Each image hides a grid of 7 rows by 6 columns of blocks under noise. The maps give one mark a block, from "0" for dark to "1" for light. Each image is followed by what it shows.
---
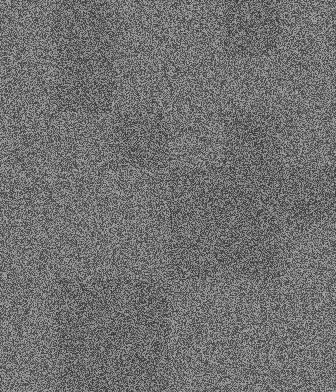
101101
101111
110101
111000
111001
100111
100111
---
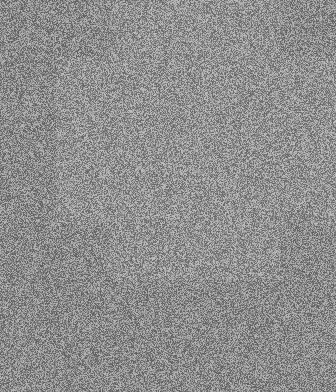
001110
011111
011111
011111
001110
000000
000000
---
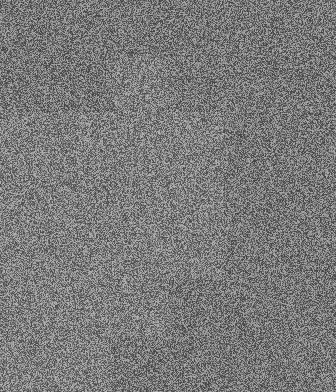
000000
001000
111100
111100
111100
111000
110000
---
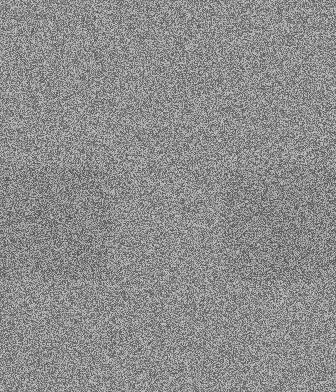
111111
111111
111111
001100
001100
111111
111111
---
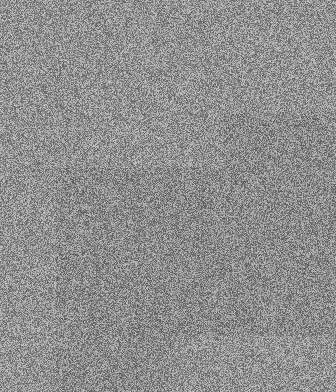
111111
111111
111100
100000
100000
100000
100111
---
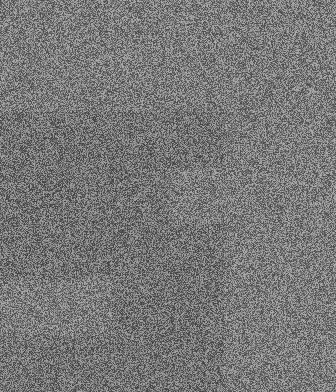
111111
111111
000011
000111
000011
110011
000011
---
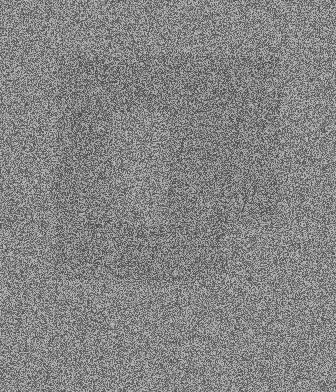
111111
100001
101001
101001
100011
111111
111111
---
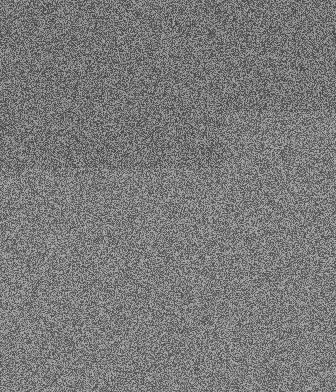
000000
000000
000011
111111
111111
111111
111111
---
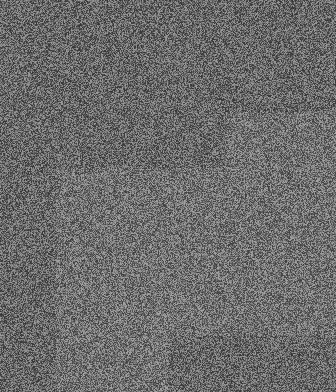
000000
000000
000011
011111
011111
011111
011000
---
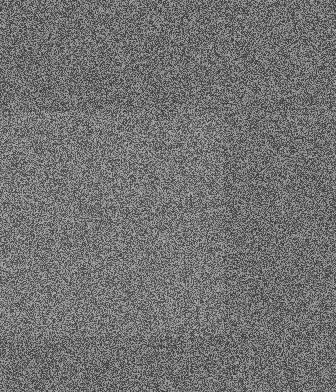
000000
000000
111100
111100
111100
111100
000000
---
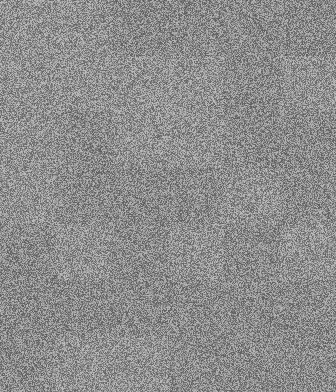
110000
111101
101100
100010
010101
000000
011000
